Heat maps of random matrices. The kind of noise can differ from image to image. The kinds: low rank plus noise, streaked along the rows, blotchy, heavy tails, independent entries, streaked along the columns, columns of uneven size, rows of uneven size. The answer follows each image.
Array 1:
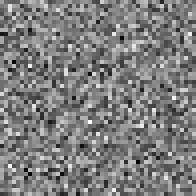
independent entries
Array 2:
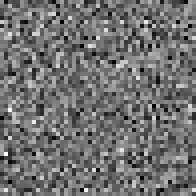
low rank plus noise
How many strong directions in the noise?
three or four
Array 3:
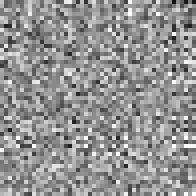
low rank plus noise
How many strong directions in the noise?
one
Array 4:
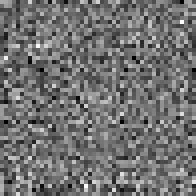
low rank plus noise
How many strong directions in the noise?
five to eight
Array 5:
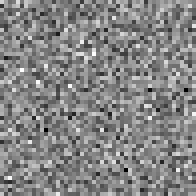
independent entries
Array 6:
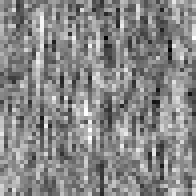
streaked along the columns
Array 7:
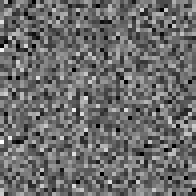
independent entries
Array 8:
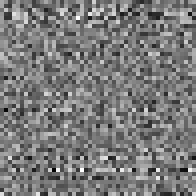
rows of uneven size
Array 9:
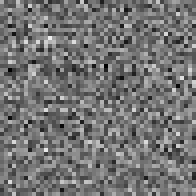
low rank plus noise
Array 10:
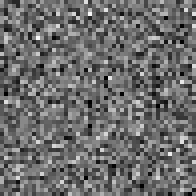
low rank plus noise
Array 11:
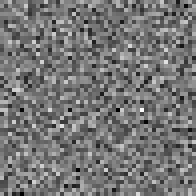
independent entries
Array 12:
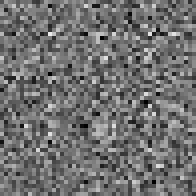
low rank plus noise
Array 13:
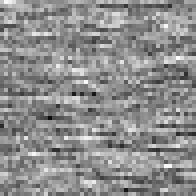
streaked along the rows
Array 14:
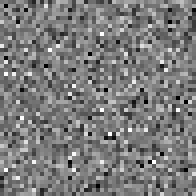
heavy tails
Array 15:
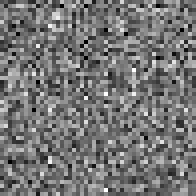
low rank plus noise
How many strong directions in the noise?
one
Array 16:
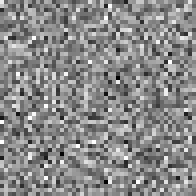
low rank plus noise
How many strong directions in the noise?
three or four
